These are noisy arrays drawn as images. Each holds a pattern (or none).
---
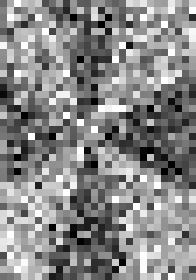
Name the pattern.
spokes from one point
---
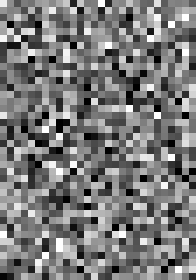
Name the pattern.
only noise
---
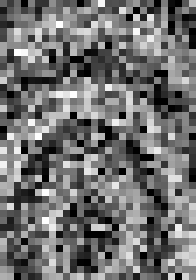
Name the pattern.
rings round one point
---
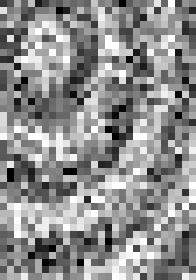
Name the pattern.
rings round one point
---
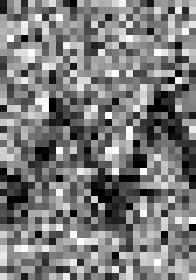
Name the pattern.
a wavy band
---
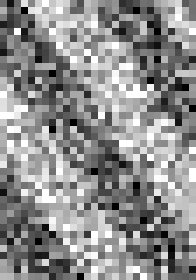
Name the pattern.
diagonal stripes
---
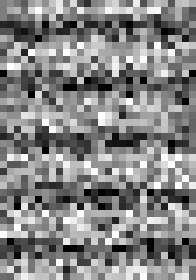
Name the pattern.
horizontal stripes
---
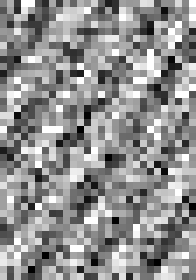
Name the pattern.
diagonal stripes
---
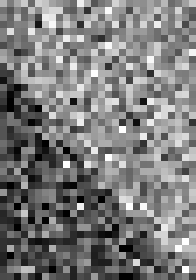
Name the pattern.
a sharp edge
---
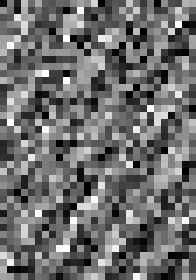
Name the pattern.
diagonal stripes
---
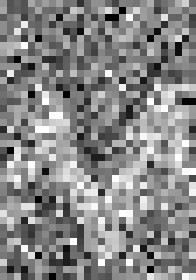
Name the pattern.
a wavy band
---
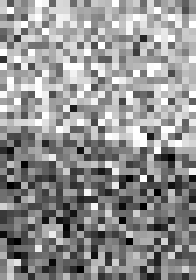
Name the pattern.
a sharp edge
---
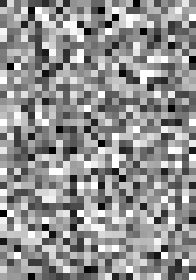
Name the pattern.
only noise
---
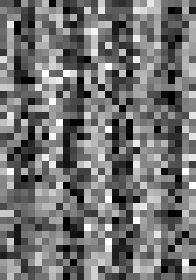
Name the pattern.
vertical stripes
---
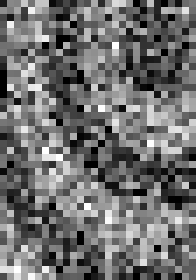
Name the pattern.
rings round one point
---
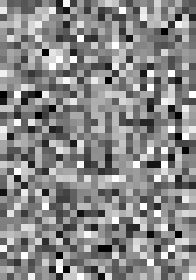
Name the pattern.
only noise
